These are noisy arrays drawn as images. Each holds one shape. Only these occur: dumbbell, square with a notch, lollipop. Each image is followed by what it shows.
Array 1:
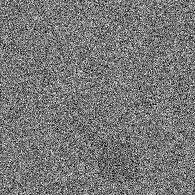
lollipop
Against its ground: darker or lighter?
darker
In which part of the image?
bottom middle
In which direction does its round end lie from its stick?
down and right
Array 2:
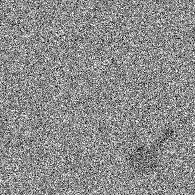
lollipop
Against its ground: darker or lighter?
darker
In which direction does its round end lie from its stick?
down and left
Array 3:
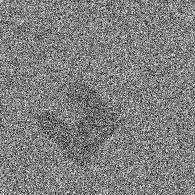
square with a notch
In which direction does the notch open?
up and left
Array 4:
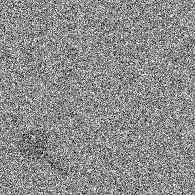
lollipop
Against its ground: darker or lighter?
darker
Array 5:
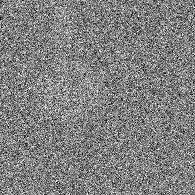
lollipop
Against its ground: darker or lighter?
lighter
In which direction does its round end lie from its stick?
down
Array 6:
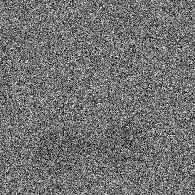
dumbbell
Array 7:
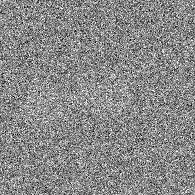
dumbbell
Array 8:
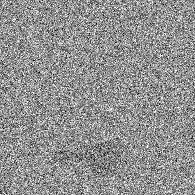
lollipop
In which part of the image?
bottom middle
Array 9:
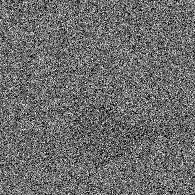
lollipop
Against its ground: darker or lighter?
darker
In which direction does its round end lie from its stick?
left
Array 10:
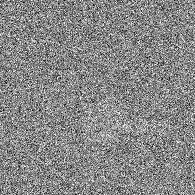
lollipop
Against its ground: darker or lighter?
lighter
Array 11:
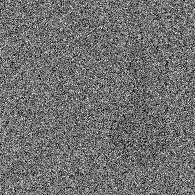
lollipop
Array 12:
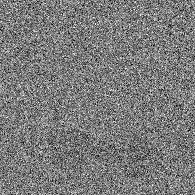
dumbbell
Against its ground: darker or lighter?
darker
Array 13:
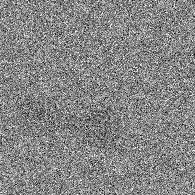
dumbbell
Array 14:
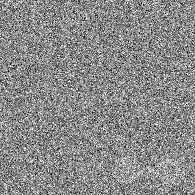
dumbbell
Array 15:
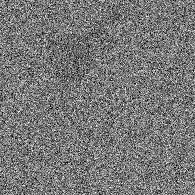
lollipop
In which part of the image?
top middle
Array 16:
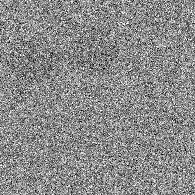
dumbbell
